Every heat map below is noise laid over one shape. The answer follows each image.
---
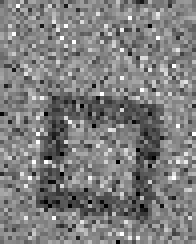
square frame
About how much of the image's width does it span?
two thirds
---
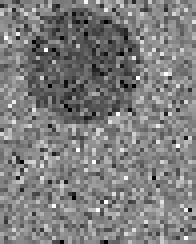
disc
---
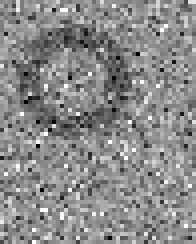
ring
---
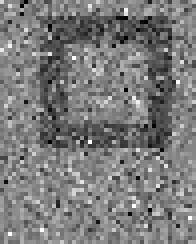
square frame
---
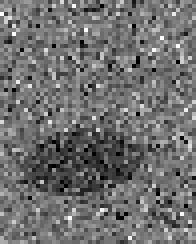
ellipse
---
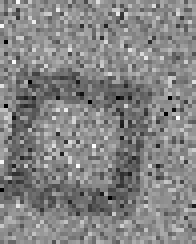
square frame
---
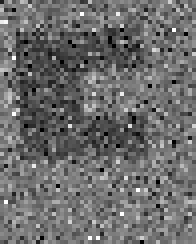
square with a notch
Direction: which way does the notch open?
right
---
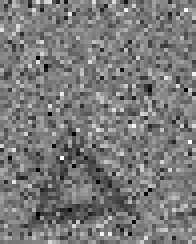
triangle frame
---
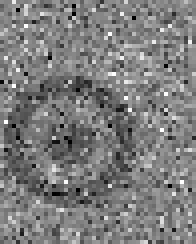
bullseye
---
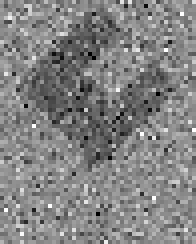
square with a notch
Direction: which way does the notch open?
up and right
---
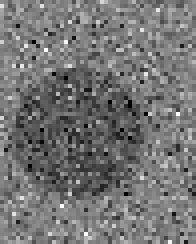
disc
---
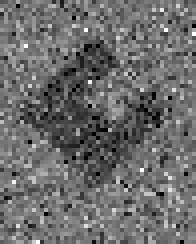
square with a notch
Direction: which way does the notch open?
up and right
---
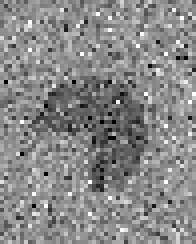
disc with a wedge cut out
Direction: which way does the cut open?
down and left
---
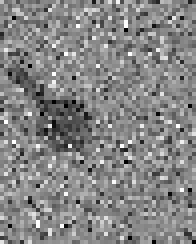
lollipop
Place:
middle left
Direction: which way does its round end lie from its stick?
down and right
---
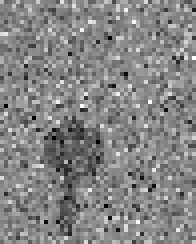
lollipop
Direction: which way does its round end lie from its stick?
up
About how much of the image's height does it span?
half
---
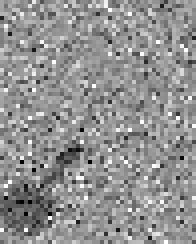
lollipop
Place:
bottom left
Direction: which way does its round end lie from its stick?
down and left
